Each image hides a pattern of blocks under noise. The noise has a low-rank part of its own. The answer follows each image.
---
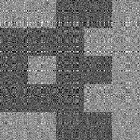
top and bottom mirror each other
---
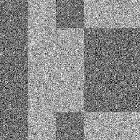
top and bottom mirror each other
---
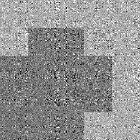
mirrored about the diagonal from the bottom left
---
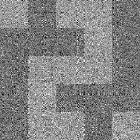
the same after a half turn
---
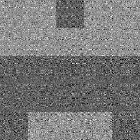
left and right mirror each other
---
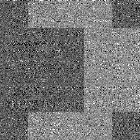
top and bottom mirror each other
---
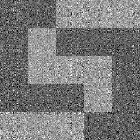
the same after a half turn
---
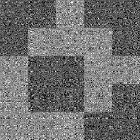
mirrored about the diagonal from the bottom left
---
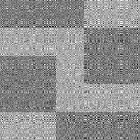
the same after a half turn
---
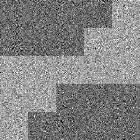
the same after a half turn
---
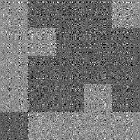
mirrored about the diagonal from the bottom left
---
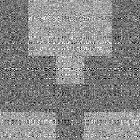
left and right mirror each other
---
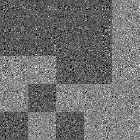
no symmetry
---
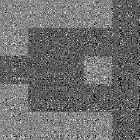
top and bottom mirror each other
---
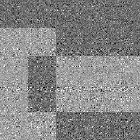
no symmetry
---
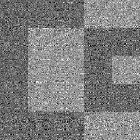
top and bottom mirror each other
